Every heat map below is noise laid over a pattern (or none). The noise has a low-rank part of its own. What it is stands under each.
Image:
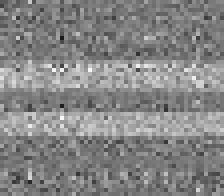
bands of rows
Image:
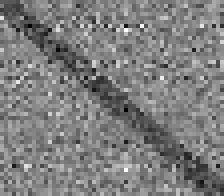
a diagonal band
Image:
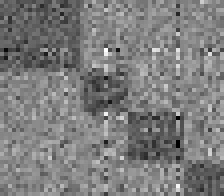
blocks along the diagonal
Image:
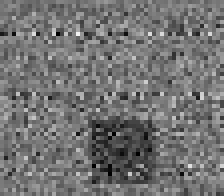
one block
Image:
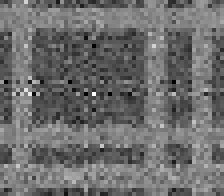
bands of rows crossing bands of columns
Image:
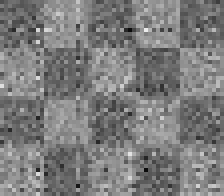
a checkerboard
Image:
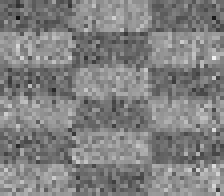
a checkerboard
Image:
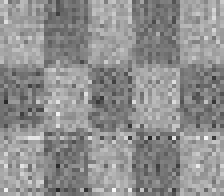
a checkerboard
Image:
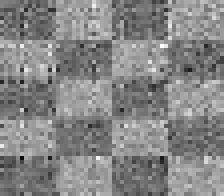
a checkerboard
